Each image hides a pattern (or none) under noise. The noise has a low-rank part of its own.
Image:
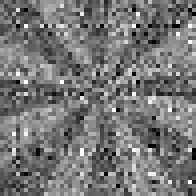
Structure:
spokes from one point
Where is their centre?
centre
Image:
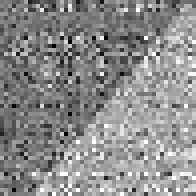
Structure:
a sharp edge
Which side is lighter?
bottom right
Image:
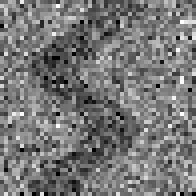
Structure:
a wavy band
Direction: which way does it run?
top to bottom
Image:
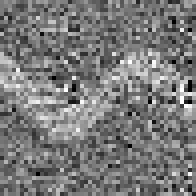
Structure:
a wavy band
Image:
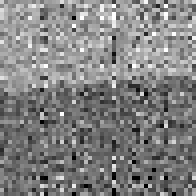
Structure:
a sharp edge
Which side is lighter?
top
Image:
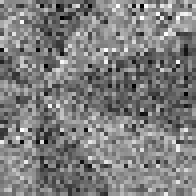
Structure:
spokes from one point
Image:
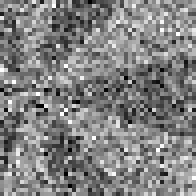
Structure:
spokes from one point
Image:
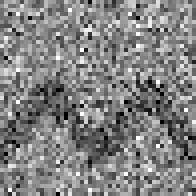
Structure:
a wavy band
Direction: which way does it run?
left to right
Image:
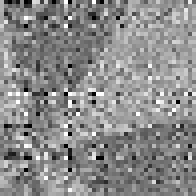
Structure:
spokes from one point
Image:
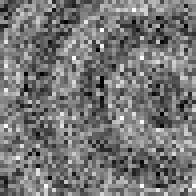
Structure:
rings round one point
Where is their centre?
middle right
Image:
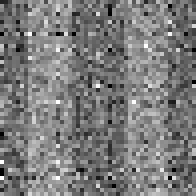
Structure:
vertical stripes
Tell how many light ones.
2
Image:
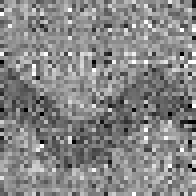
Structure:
a wavy band
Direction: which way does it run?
left to right
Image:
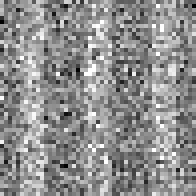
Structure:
vertical stripes
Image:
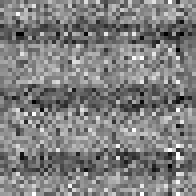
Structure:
horizontal stripes
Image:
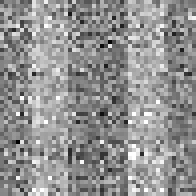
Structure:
vertical stripes
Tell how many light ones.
2
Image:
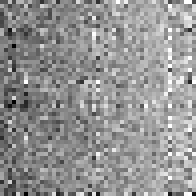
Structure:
a smooth slope
